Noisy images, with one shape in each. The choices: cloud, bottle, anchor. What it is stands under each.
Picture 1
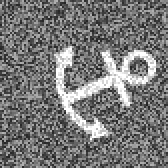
light anchor
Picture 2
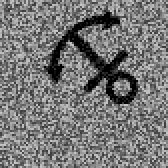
dark anchor
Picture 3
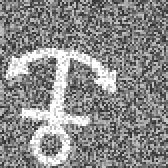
light anchor
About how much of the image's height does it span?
two thirds
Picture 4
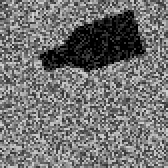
dark bottle
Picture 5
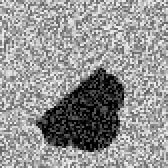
dark cloud
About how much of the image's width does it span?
half
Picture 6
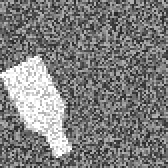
light bottle
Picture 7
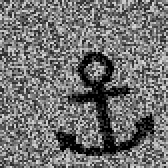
dark anchor
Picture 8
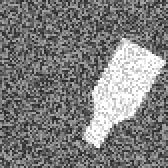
light bottle
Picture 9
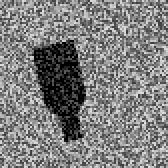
dark bottle
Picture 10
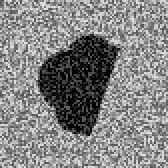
dark cloud
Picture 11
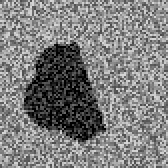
dark cloud
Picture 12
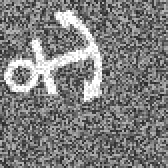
light anchor
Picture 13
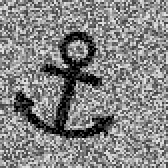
dark anchor
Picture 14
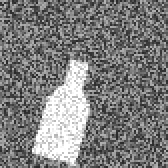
light bottle
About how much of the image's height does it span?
two thirds
